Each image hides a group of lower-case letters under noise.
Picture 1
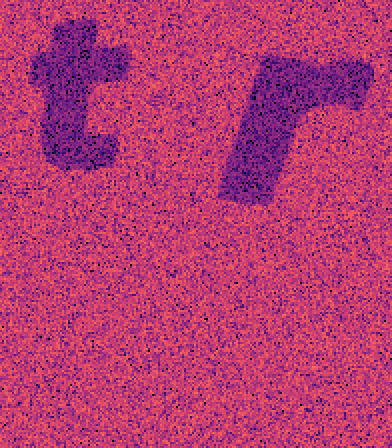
top left: dark t; top right: dark r
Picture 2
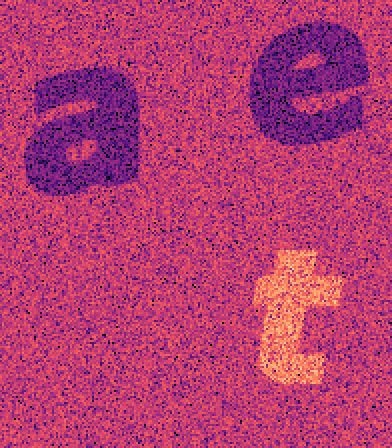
top left: dark a; top right: dark e; bottom right: light t
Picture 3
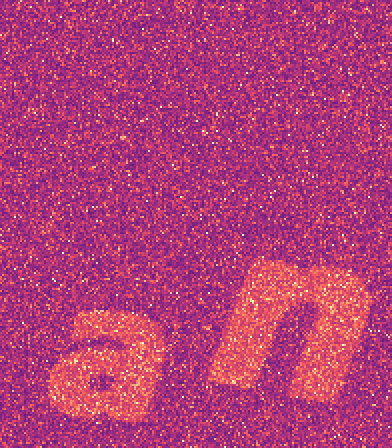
bottom left: light a; bottom right: light n
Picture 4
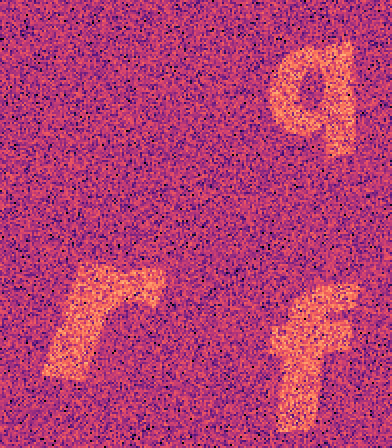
top right: light q; bottom left: light r; bottom right: light f
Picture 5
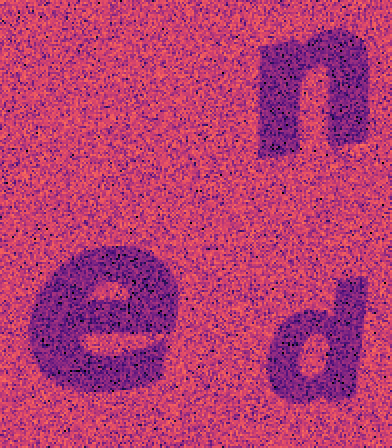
top right: dark n; bottom left: dark e; bottom right: dark d
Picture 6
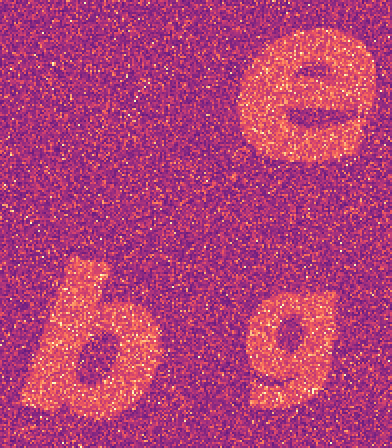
top right: light e; bottom left: light b; bottom right: light g
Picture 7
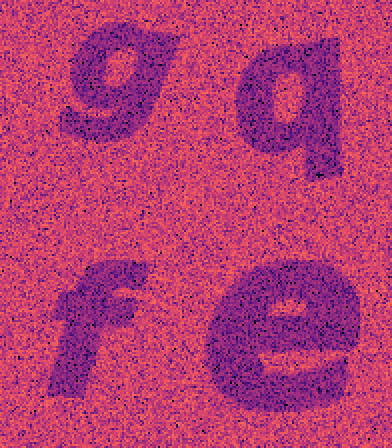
top left: dark g; top right: dark q; bottom left: dark f; bottom right: dark e
